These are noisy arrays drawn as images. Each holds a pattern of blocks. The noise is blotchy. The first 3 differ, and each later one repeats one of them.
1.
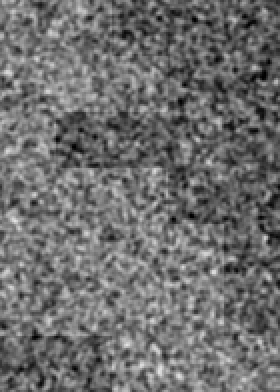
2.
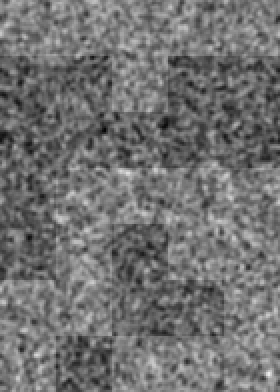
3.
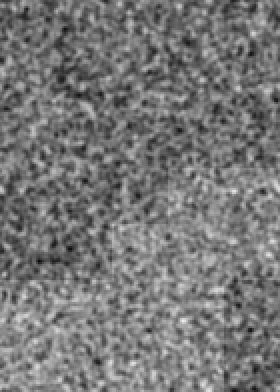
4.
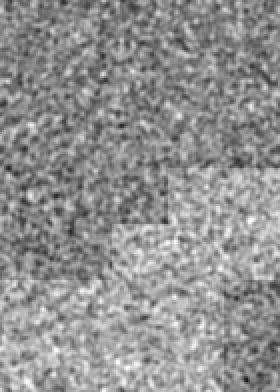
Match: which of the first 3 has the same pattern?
3
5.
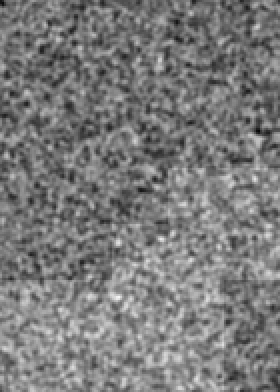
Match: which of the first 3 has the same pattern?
3
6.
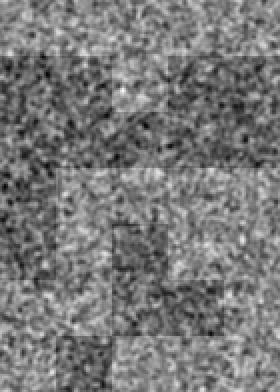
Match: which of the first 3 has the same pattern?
2
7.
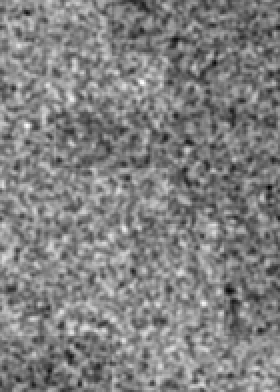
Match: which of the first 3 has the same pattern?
1
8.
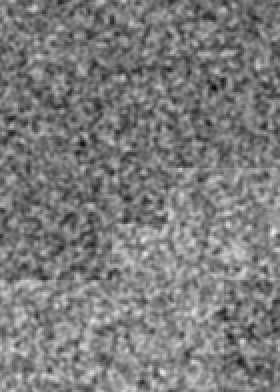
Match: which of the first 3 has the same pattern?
3
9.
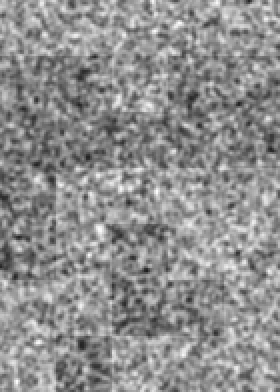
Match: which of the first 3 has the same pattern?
2
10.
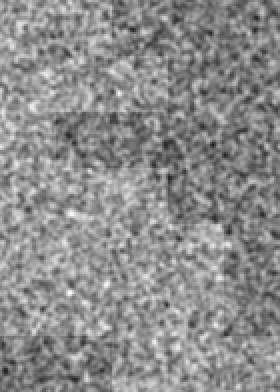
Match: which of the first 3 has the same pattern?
1
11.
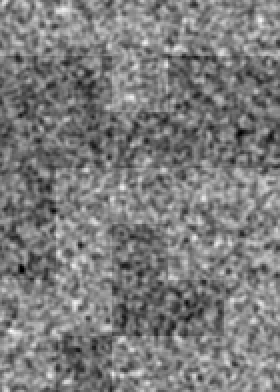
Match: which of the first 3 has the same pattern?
2
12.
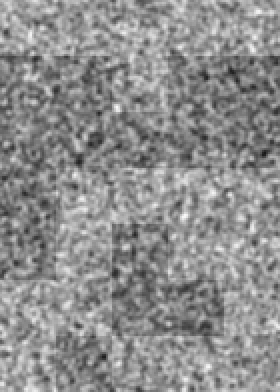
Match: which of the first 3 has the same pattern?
2
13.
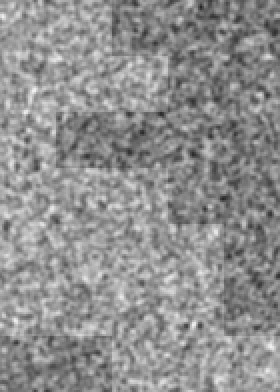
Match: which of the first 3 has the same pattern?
1
